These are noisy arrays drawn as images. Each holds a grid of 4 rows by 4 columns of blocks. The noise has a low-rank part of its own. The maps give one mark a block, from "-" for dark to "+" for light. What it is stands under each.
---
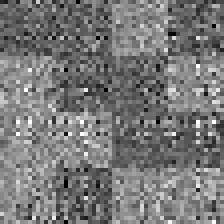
--+-
+--+
++--
+-++
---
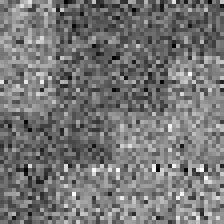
+---
+--+
--++
-+++
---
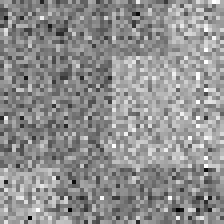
---+
--++
--++
+---
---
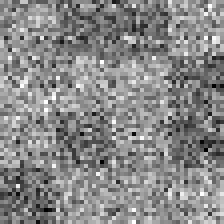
+--+
+++-
+-+-
-+++
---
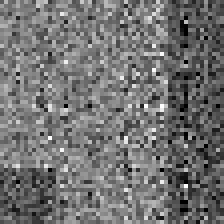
+++-
+++-
+++-
-++-
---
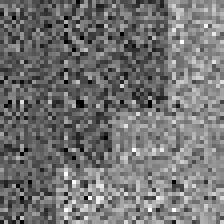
---+
---+
--++
-+++
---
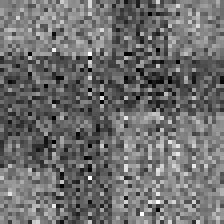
++-+
----
--++
+-++
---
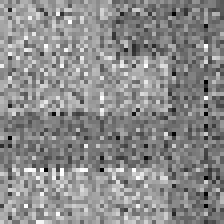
++--
+++-
----
+++-
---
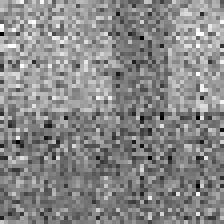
++-+
++-+
----
----
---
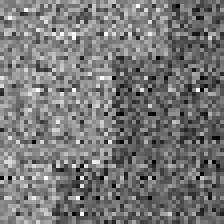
+++-
++--
++--
+---
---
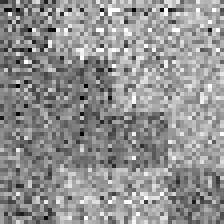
-+++
--++
---+
-++-
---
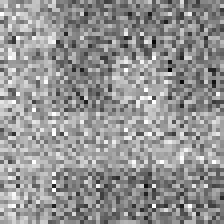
+---
+-+-
++++
+---
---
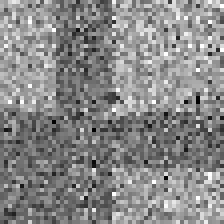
+-++
+-++
----
--++
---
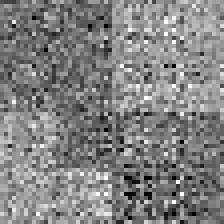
--++
--++
+---
++--
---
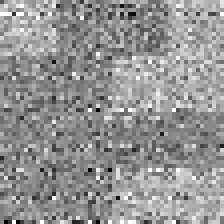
+--+
--++
----
--++
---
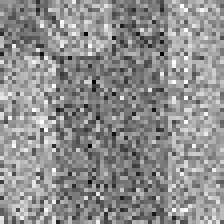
-+-+
+--+
+--+
+--+
